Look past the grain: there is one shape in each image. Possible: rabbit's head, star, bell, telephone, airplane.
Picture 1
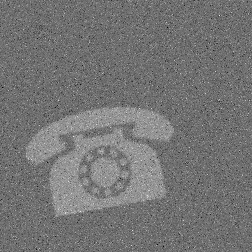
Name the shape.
telephone
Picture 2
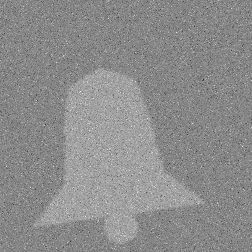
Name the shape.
bell
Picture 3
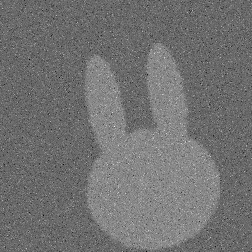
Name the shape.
rabbit's head
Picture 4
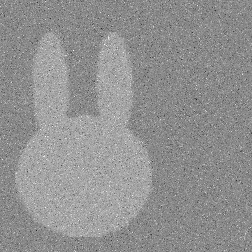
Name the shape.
rabbit's head
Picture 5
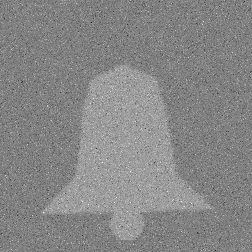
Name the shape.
bell
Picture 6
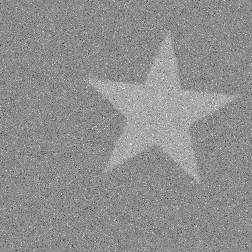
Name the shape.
star
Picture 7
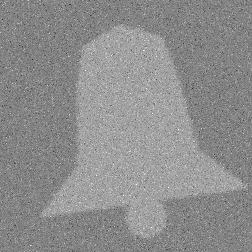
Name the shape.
bell
